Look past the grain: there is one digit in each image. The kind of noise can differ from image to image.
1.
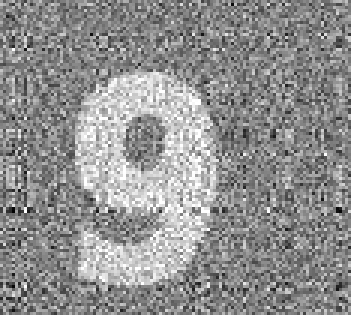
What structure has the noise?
low rank plus noise
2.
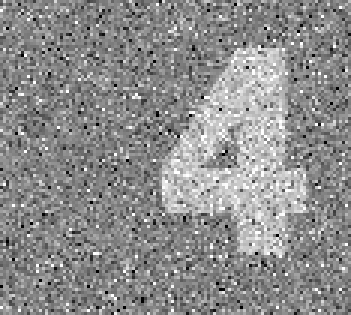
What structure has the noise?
heavy tails
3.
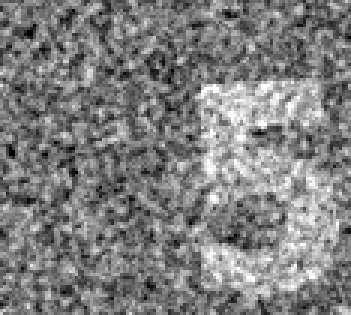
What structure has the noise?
blotchy
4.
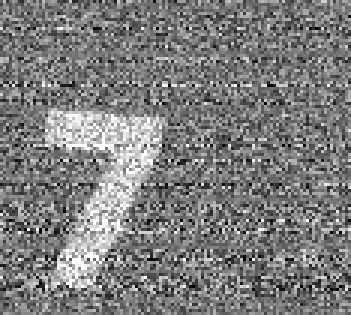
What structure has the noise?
rows of uneven size
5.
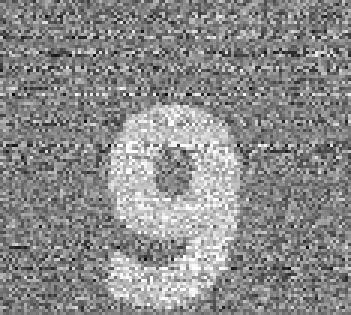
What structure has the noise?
rows of uneven size
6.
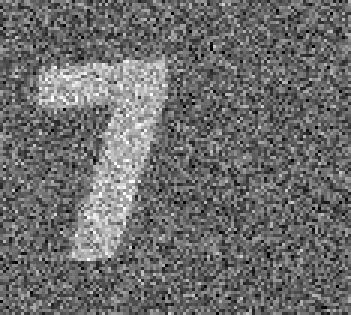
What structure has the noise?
independent entries
